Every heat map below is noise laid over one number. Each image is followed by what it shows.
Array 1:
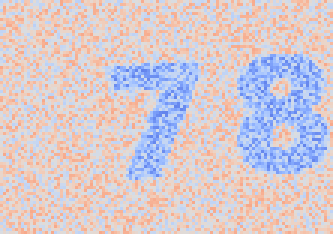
78
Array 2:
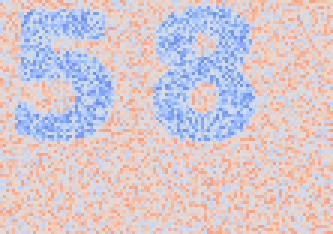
58
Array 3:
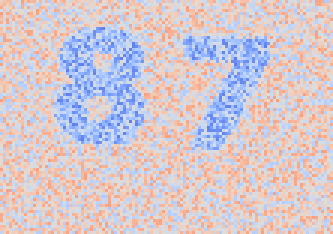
87
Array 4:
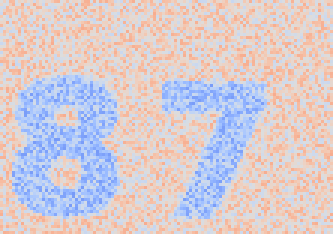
87
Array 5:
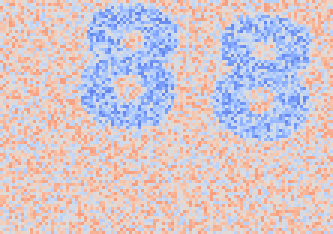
88
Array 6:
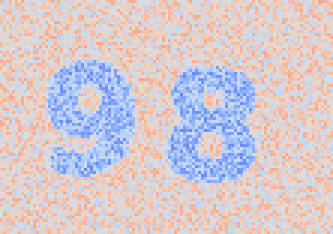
98
